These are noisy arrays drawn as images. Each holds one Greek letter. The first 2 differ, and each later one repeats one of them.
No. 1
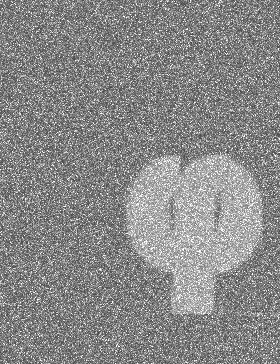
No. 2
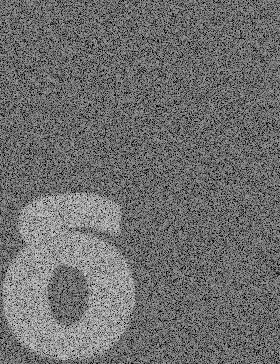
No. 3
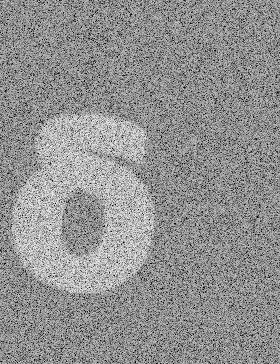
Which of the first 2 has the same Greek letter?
2
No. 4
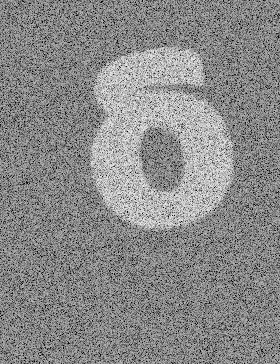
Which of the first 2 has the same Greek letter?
2
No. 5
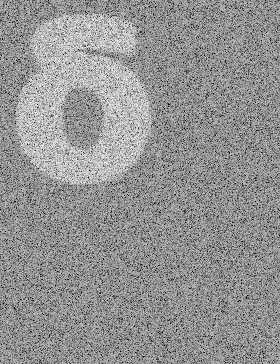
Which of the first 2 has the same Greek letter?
2
